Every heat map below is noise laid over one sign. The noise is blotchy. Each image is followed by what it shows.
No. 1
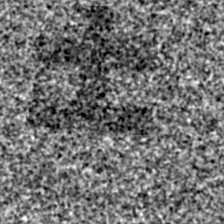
plus-minus sign
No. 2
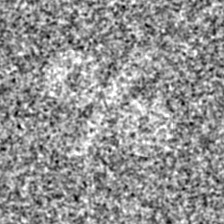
percent sign
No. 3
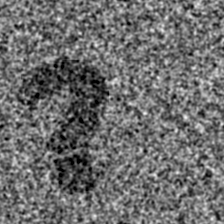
question mark
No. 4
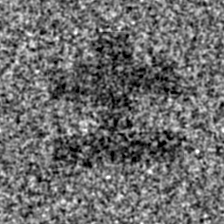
plus-minus sign
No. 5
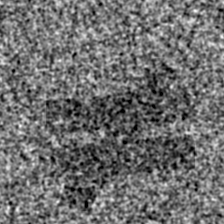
not-equal sign
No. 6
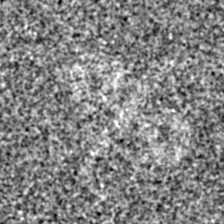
percent sign
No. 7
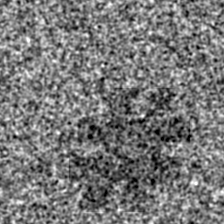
hash sign
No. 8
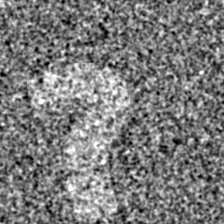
question mark
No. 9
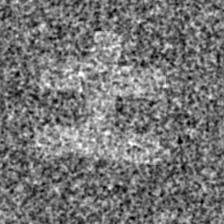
plus-minus sign
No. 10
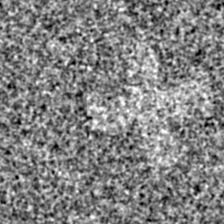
plus sign
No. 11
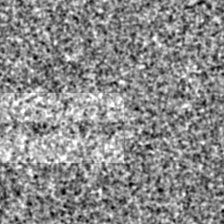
equals sign
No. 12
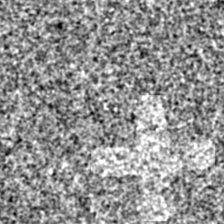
plus sign
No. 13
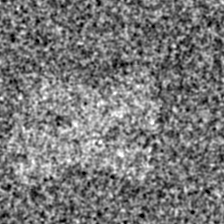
not-equal sign
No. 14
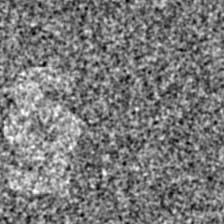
section sign
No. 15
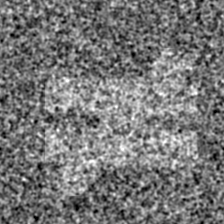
not-equal sign
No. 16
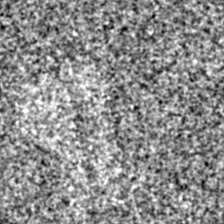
pilcrow
